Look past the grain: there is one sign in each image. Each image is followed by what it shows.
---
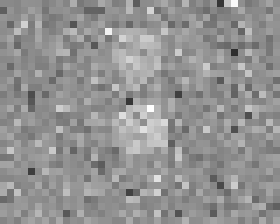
colon
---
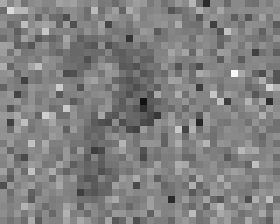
question mark
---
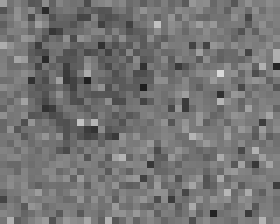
at sign
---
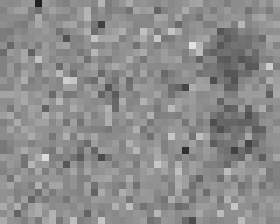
colon
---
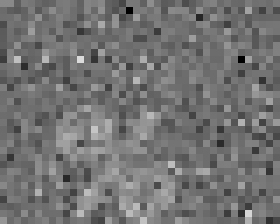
percent sign
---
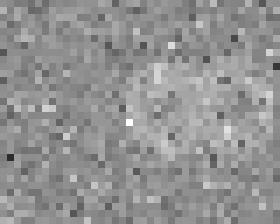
infinity sign
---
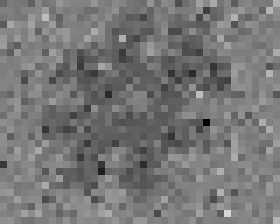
hash sign
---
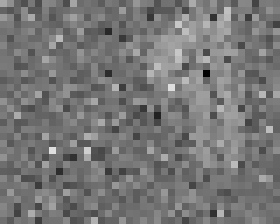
pilcrow
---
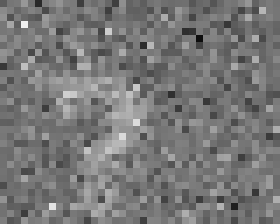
question mark
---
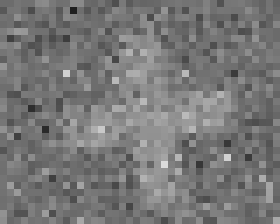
plus sign
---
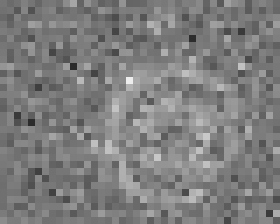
at sign
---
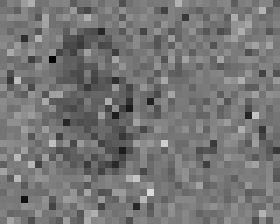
section sign
